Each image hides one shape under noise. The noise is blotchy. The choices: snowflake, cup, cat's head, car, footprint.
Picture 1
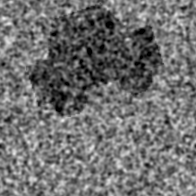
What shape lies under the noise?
car
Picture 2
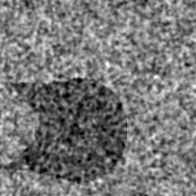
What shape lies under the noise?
cat's head
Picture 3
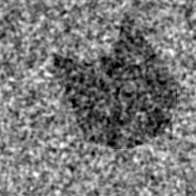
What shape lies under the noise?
cat's head
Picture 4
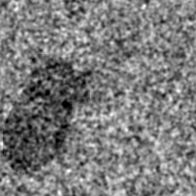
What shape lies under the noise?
footprint
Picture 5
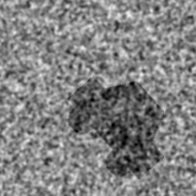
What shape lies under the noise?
car
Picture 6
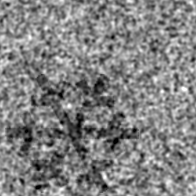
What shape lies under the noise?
snowflake
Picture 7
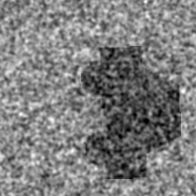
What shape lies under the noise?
car
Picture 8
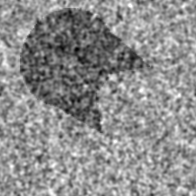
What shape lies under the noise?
cat's head
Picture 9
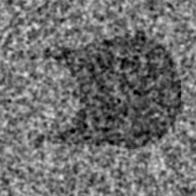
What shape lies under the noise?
cat's head
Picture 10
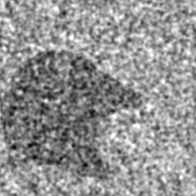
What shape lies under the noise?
cat's head
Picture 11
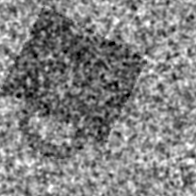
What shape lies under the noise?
cup
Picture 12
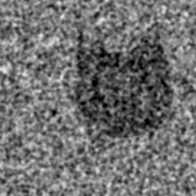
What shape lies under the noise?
cat's head
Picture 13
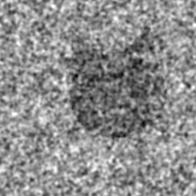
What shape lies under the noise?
cat's head
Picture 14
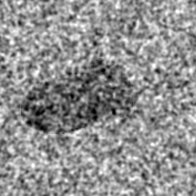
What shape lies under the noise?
footprint
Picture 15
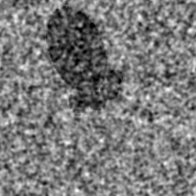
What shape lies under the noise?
footprint
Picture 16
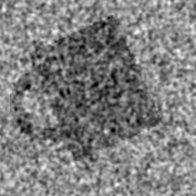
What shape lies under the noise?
cup
